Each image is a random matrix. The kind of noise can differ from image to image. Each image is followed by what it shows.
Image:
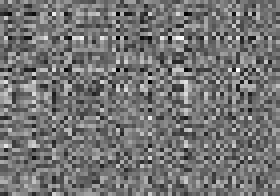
low rank plus noise
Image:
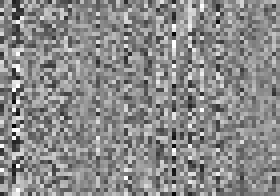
columns of uneven size
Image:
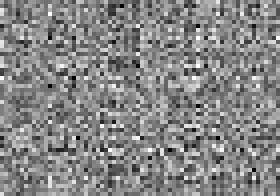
low rank plus noise
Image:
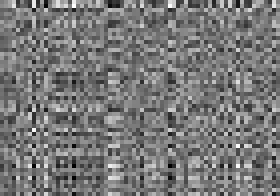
low rank plus noise
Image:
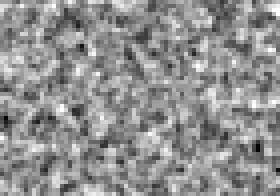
blotchy
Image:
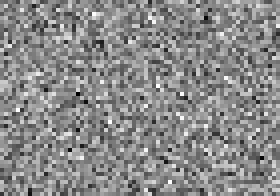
independent entries
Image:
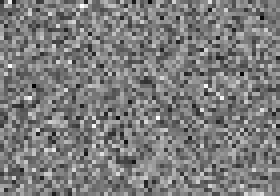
independent entries
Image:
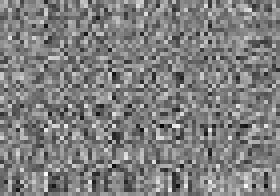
low rank plus noise
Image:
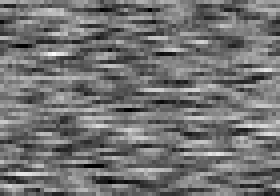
streaked along the rows
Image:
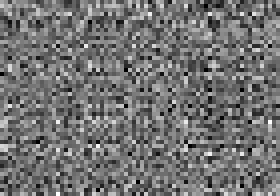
low rank plus noise
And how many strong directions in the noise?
three or four
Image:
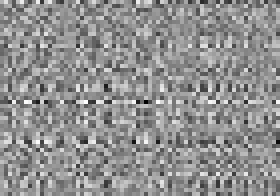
low rank plus noise
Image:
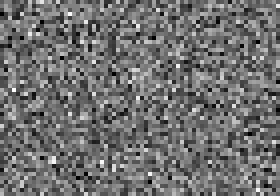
independent entries
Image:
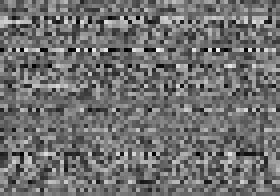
rows of uneven size
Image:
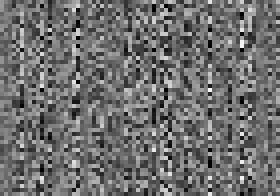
columns of uneven size
